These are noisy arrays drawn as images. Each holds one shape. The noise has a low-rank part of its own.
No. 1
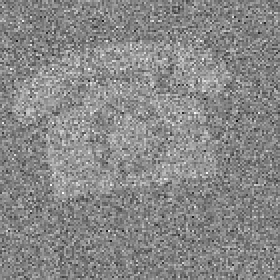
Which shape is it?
telephone
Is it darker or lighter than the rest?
lighter
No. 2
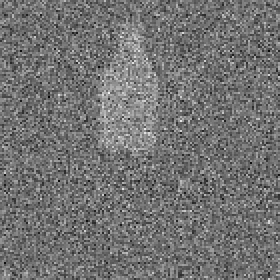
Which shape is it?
bottle
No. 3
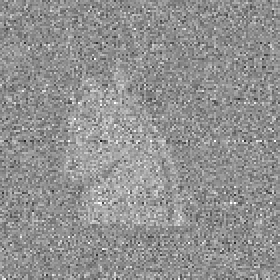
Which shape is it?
chess knight
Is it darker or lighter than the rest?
lighter
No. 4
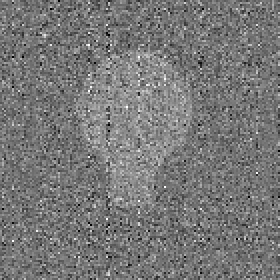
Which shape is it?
light bulb
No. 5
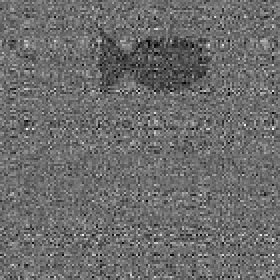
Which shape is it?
fish
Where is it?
top middle
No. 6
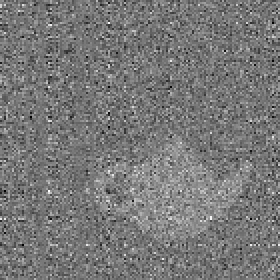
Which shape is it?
teapot
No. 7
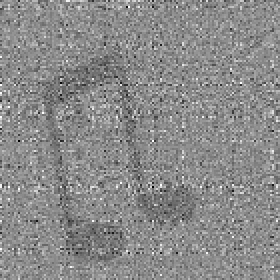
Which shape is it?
pair of musical notes
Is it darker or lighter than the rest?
darker
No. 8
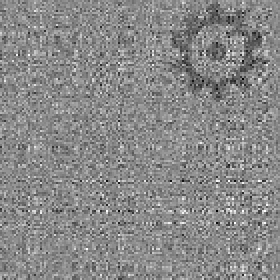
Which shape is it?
gear
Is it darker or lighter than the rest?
darker
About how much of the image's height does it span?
a third
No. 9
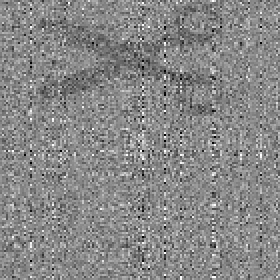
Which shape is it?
pair of scissors
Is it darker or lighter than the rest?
darker
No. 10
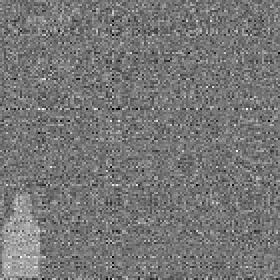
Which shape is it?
bottle
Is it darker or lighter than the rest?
lighter
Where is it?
bottom left
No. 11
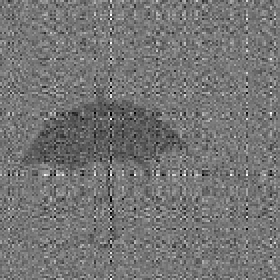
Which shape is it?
umbrella
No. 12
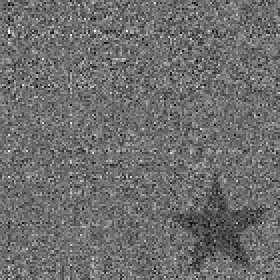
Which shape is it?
star
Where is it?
bottom right
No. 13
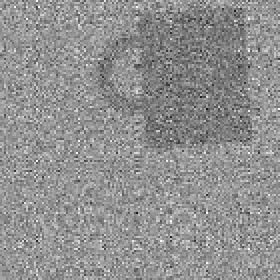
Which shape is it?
cup
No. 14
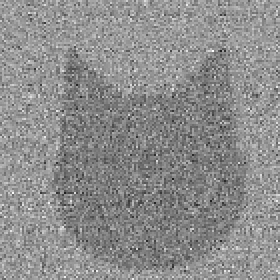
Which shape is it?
cat's head
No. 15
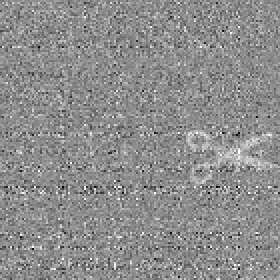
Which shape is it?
pair of scissors
